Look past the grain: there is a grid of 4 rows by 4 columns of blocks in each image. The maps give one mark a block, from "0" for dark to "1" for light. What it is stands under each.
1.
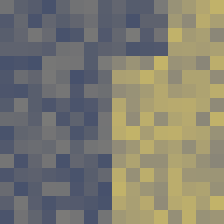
0001
0011
0011
0011
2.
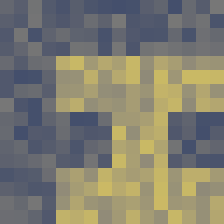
0000
0111
0010
0111
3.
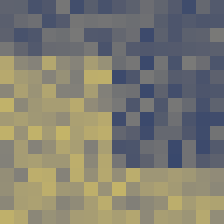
0000
1100
1100
1111
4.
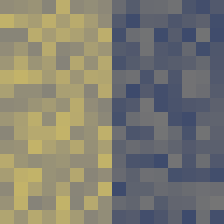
1100
1100
1100
1100
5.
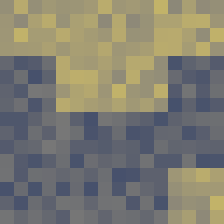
1111
0110
0000
0001
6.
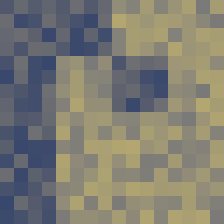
0011
0101
0111
0111
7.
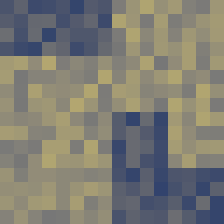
0011
1111
1101
1100
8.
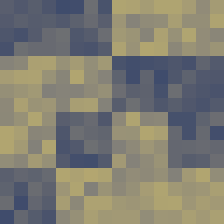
0011
1100
1010
0111
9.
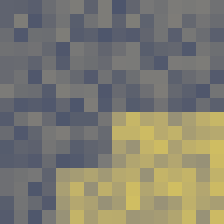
0000
0000
0011
0111
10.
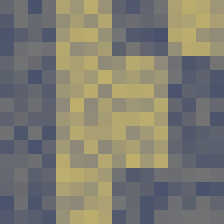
0101
0110
0110
0100
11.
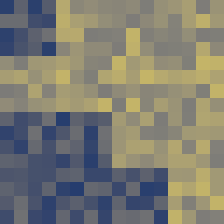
0111
1111
0011
0001
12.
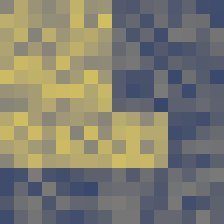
1100
1100
1110
0000
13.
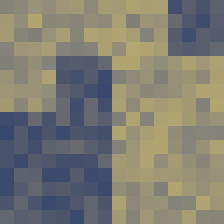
1110
1011
0011
0011
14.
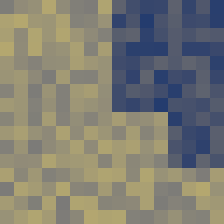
1100
1100
1110
1111
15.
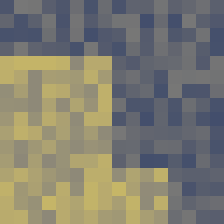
0000
1100
1100
1110
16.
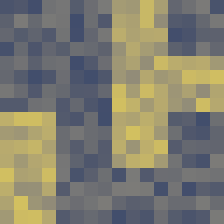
0010
0011
1010
1000
